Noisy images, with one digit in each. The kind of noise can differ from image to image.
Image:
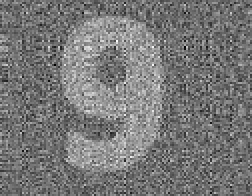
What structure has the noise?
low rank plus noise
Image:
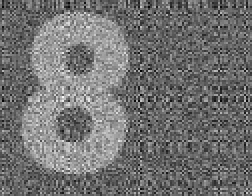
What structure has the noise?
low rank plus noise
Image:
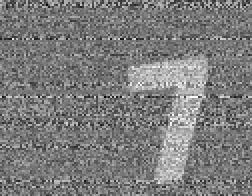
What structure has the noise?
rows of uneven size
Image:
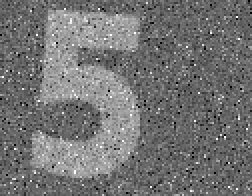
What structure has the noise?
heavy tails
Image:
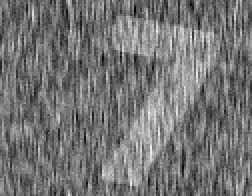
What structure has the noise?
streaked along the columns
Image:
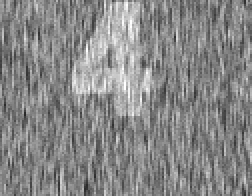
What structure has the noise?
streaked along the columns
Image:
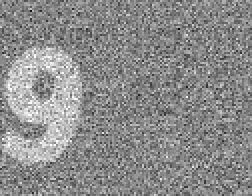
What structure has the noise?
low rank plus noise
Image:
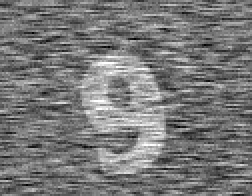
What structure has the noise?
streaked along the rows
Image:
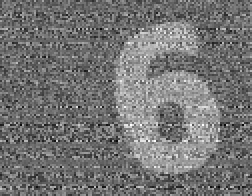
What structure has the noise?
rows of uneven size
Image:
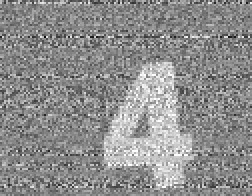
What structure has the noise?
rows of uneven size
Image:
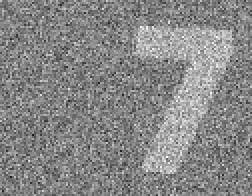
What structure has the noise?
independent entries
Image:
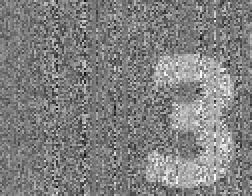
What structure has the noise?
columns of uneven size
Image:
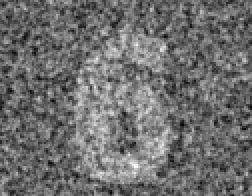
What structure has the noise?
blotchy
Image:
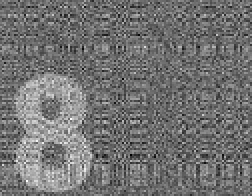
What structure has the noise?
low rank plus noise
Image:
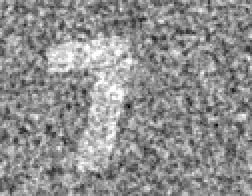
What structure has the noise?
blotchy
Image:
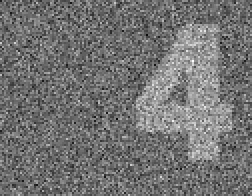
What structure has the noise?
independent entries
